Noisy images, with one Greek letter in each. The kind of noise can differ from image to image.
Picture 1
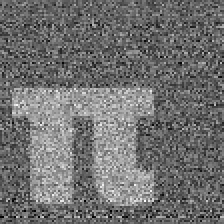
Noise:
rows of uneven size
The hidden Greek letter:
pi
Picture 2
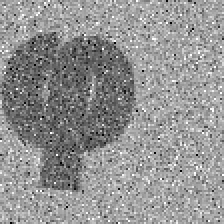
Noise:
heavy tails
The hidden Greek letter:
phi
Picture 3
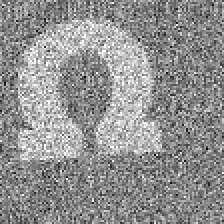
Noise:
low rank plus noise
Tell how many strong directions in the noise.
two
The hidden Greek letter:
omega
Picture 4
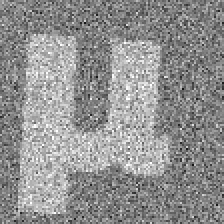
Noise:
low rank plus noise
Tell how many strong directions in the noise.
one
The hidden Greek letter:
mu
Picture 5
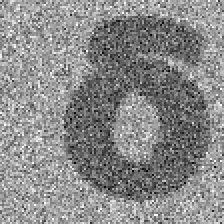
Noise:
independent entries
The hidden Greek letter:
delta
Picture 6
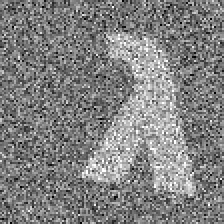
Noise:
independent entries
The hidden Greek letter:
lambda
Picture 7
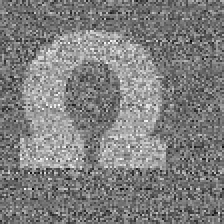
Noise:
rows of uneven size
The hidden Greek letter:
omega
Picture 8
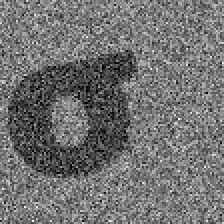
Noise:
independent entries
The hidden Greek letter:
sigma
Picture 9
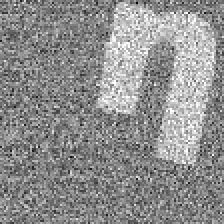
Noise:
low rank plus noise
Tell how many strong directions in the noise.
two
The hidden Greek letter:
eta
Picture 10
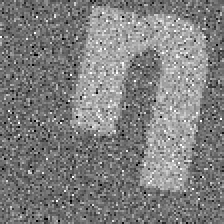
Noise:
heavy tails
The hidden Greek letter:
eta
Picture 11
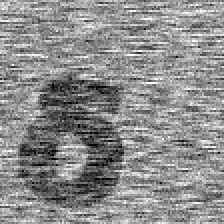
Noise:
streaked along the rows
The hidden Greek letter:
delta
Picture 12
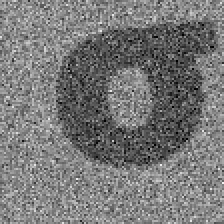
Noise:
independent entries
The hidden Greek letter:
sigma
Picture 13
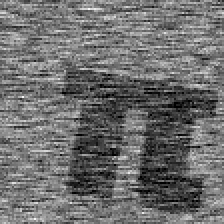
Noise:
streaked along the rows
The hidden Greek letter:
pi
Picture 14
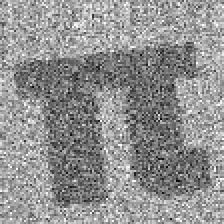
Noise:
low rank plus noise
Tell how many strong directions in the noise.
two
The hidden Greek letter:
pi
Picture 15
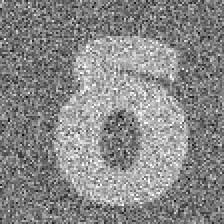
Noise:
independent entries
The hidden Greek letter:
delta
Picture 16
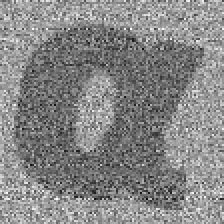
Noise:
rows of uneven size
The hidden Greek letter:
alpha
